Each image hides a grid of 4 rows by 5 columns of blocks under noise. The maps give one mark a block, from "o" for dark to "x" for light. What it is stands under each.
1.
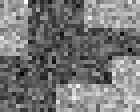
x o o x x
x o o o o
o o o o x
o o x x x
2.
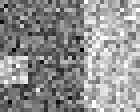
o o o x x
o o o x x
x o o x x
o o o x x
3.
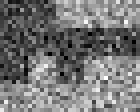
o o x x x
o o o o o
o x o x x
x x x x x
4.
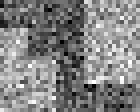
o o o x x
x o o x x
x x o x x
x x o o o
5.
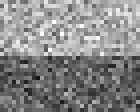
x x x x x
x x x x x
o o o o o
o o o o o
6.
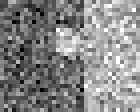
o o o x x
o o x x x
o o o x x
o o o x x
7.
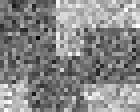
o o x x x
o o x o o
o o o o o
x o o x x
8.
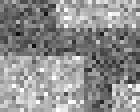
o o x x x
o o o o o
x x x o o
x x x o x
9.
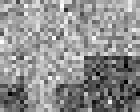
x x x x x
x x x x x
x x x o o
o x o o o
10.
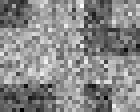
o x x o x
x x x o o
x x x x x
o o x o x
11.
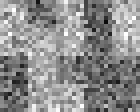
x o x o x
x x x o x
o x o o o
o x x o o
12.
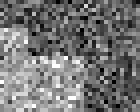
o o o o o
x o o o o
x x x o o
x x x o o
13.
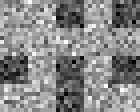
x x o x o
x x x x x
o x o x o
x x o x x
